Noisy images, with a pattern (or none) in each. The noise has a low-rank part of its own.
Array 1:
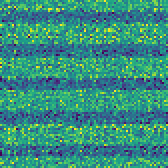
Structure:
horizontal stripes
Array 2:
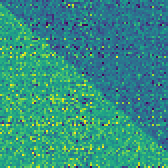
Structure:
a sharp edge
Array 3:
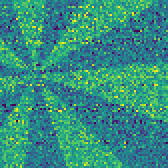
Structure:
spokes from one point
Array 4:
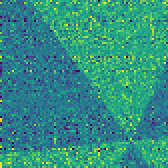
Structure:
spokes from one point
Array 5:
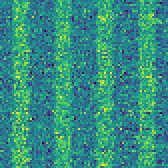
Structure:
vertical stripes
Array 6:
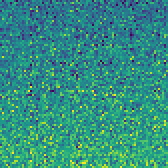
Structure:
a smooth slope
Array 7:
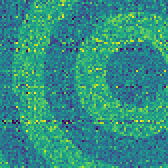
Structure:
rings round one point
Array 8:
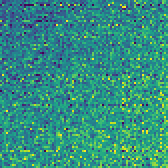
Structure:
a smooth slope
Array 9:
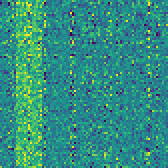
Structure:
one vertical stripe
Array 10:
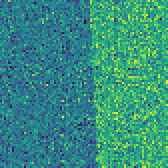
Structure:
a sharp edge
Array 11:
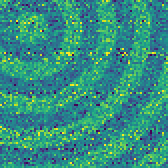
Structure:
rings round one point
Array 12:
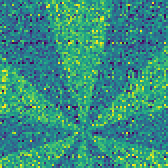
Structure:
spokes from one point
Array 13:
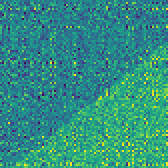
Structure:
a sharp edge
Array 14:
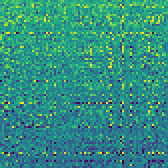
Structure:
a smooth slope
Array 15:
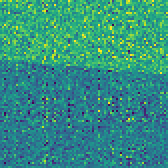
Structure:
a sharp edge
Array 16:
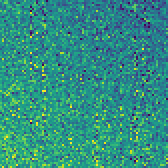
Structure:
a smooth slope
